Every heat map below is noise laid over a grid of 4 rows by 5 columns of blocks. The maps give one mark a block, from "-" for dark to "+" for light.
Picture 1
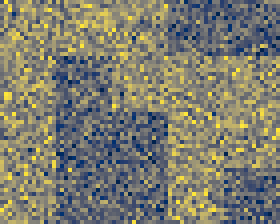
+ + + - -
+ - + + +
+ - - + +
+ - - + -
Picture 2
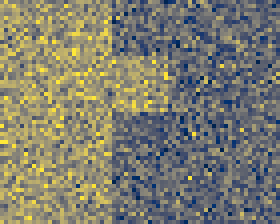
+ + - - -
+ + + - -
+ + - - -
+ + - - -
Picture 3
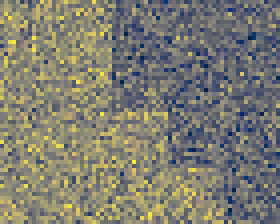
+ + - - -
+ + - - -
+ + + - -
+ + + + -
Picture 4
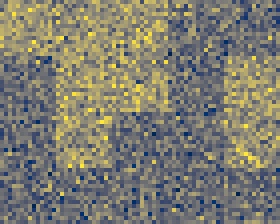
+ + + - -
- + + - +
- + - - +
- - - - -
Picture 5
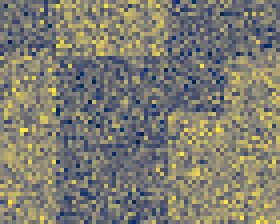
- + + - -
+ - - - +
+ - - + +
+ - - + +
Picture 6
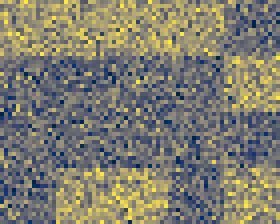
+ + + + -
- - - - +
- - - - -
- + + - +
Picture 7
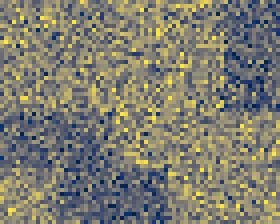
+ + + + -
+ + + + -
- - + + +
+ - - + +
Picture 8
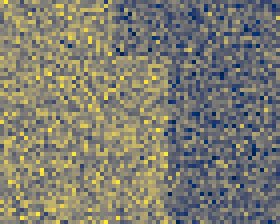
+ + - - -
+ + + - -
+ + + - -
+ + + - -
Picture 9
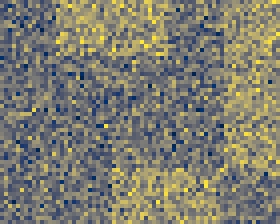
- + + - +
- - - - +
- - - - +
- - + + -
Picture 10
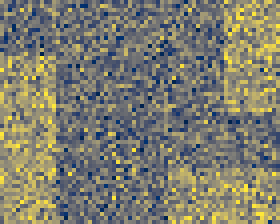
- - - - +
+ - - - +
+ - - - -
+ - - + +
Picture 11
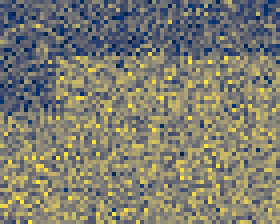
- - - - -
- + + + +
+ + + + +
+ + + + +
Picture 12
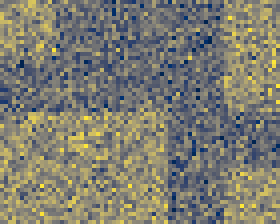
+ - - - +
- - - - +
+ + + - -
+ + + - +
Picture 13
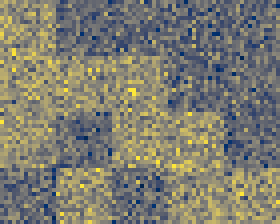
+ - - - -
+ + + - -
+ - + + -
- + - + +
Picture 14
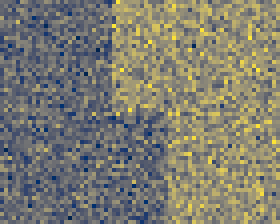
- - + + +
- - + + +
- - - + +
- - - + +
